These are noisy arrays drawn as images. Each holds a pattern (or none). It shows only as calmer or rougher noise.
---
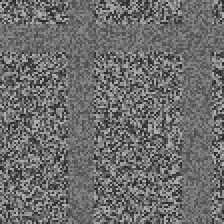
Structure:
bands of rows crossing bands of columns
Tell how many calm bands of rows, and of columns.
1 and 2
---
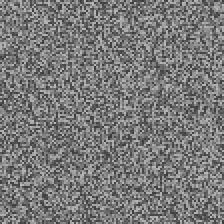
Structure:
only noise
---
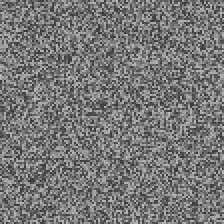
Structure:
only noise
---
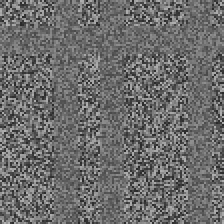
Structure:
bands of rows crossing bands of columns
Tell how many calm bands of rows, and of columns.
1 and 3
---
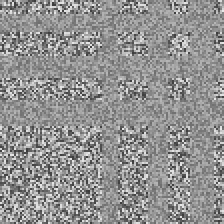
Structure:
bands of rows crossing bands of columns
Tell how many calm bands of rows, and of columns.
3 and 3
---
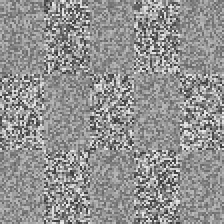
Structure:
a checkerboard
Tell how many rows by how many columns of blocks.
3 by 5
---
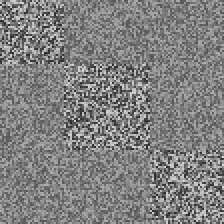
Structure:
blocks along the diagonal
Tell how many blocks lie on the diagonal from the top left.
3
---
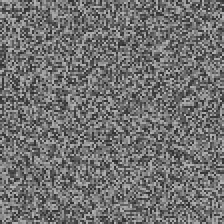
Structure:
only noise
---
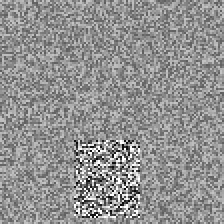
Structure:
one block
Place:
bottom middle
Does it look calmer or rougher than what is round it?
rougher
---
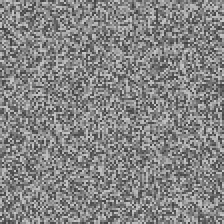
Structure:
only noise
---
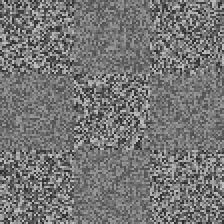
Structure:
a checkerboard
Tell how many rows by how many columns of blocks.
3 by 3
